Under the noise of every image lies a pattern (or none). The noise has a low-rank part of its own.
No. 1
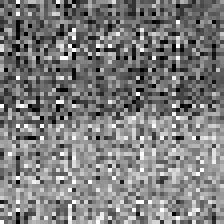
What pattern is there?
a sharp edge
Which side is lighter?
bottom
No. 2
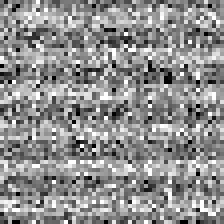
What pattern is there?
horizontal stripes
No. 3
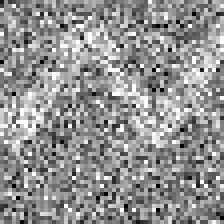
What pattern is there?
a wavy band
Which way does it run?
left to right
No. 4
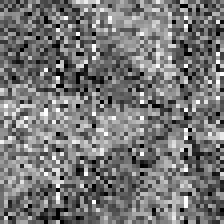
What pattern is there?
spokes from one point
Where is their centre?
middle right
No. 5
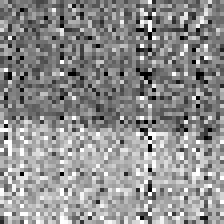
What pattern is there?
a sharp edge
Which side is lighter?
bottom
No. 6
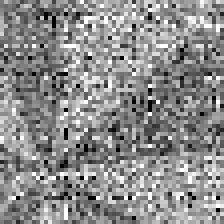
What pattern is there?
spokes from one point
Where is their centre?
bottom left
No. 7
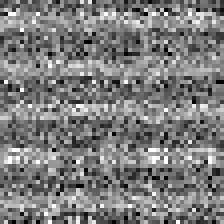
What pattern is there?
horizontal stripes
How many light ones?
5
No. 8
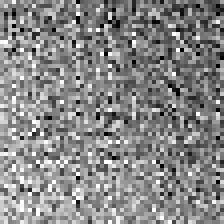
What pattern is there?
a smooth slope
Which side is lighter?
bottom left
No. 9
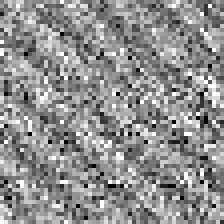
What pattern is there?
diagonal stripes
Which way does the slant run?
top left to bottom right
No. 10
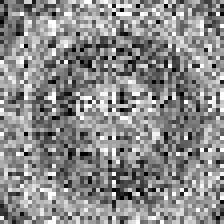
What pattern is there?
rings round one point
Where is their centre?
centre
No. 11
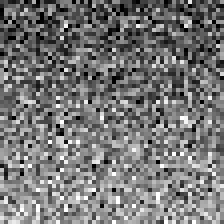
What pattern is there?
a smooth slope
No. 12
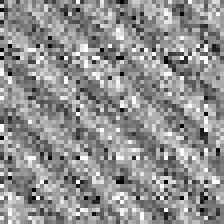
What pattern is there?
diagonal stripes
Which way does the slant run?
top left to bottom right
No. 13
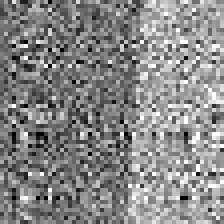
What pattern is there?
a sharp edge
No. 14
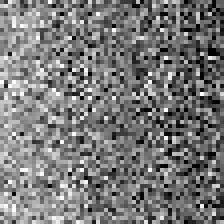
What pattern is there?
a smooth slope
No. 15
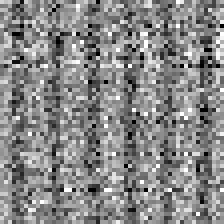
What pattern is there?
vertical stripes
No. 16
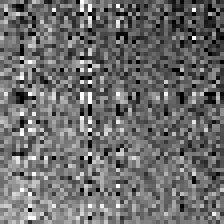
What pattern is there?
a smooth slope
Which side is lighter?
bottom left
